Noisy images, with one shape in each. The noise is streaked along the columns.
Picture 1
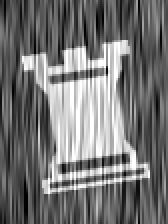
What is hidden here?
light chess rook
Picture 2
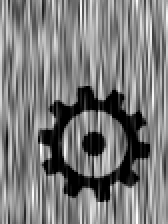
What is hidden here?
dark gear
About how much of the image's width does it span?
two thirds
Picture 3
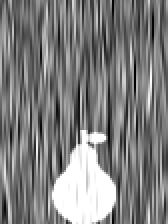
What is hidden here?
light pear, bottom middle
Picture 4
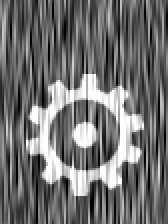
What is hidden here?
light gear
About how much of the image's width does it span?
two thirds
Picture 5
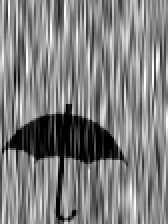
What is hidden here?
dark umbrella
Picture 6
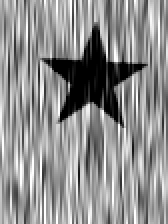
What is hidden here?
dark star
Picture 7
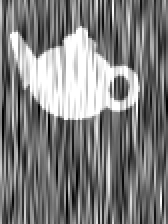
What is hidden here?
light teapot
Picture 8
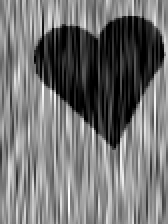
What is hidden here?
dark heart
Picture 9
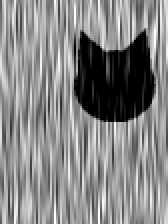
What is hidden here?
dark cat's head
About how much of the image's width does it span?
half
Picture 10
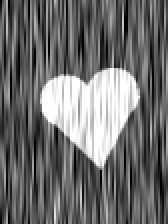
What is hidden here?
light heart
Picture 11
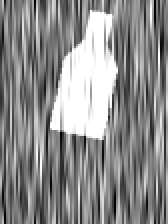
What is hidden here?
light bottle
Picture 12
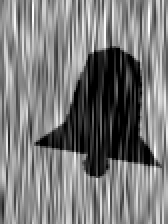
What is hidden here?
dark bell
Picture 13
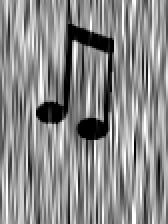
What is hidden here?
dark pair of musical notes
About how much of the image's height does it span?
half
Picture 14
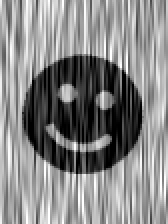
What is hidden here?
dark smiling face
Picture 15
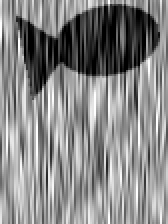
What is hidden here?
dark fish
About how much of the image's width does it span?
nearly all
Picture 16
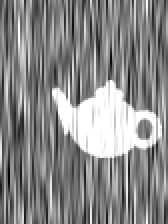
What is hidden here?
light teapot
